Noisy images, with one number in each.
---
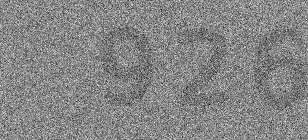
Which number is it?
926
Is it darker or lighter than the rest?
darker
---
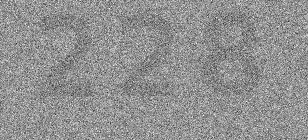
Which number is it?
228
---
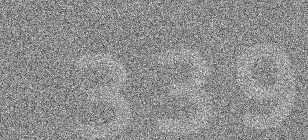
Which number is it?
339
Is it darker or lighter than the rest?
lighter
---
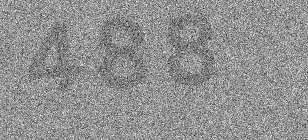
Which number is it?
488
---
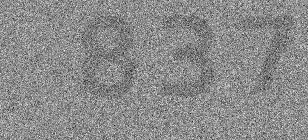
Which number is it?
837
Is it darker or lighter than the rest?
darker
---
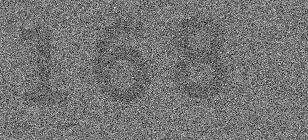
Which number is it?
168
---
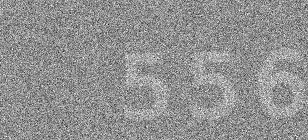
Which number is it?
556
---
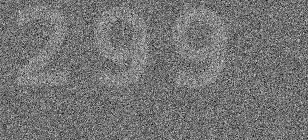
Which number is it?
299
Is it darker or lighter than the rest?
lighter
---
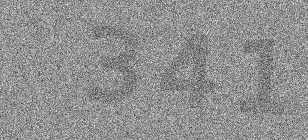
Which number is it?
341
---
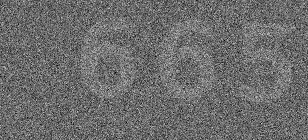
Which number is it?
665
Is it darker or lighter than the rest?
lighter
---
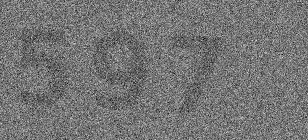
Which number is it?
597
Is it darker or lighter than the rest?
darker
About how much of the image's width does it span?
two thirds
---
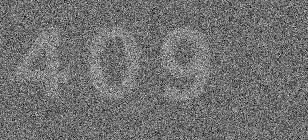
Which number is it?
409
